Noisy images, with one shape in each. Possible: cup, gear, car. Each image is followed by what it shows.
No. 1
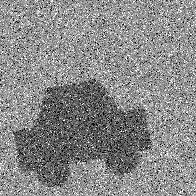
dark car
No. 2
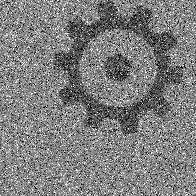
dark gear
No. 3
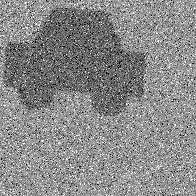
dark car
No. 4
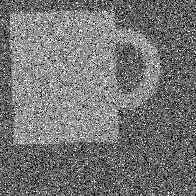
light cup
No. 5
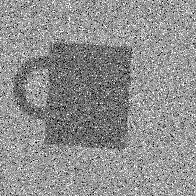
dark cup
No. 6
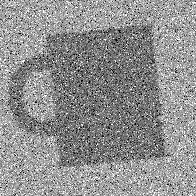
dark cup
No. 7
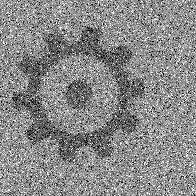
dark gear
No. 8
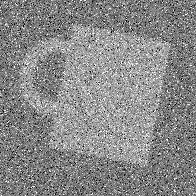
light cup
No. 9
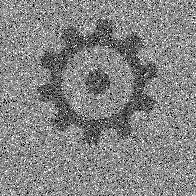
dark gear
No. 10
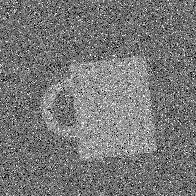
light cup
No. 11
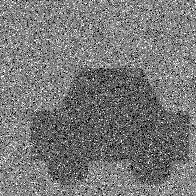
dark car
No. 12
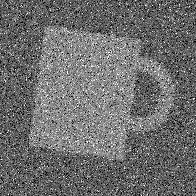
light cup
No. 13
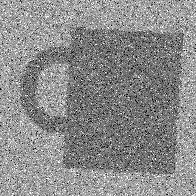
dark cup
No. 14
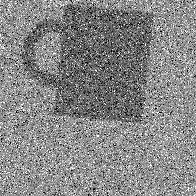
dark cup
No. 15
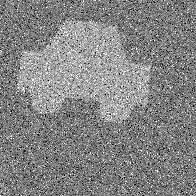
light car
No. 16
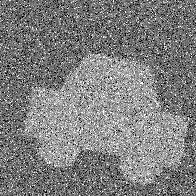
light car
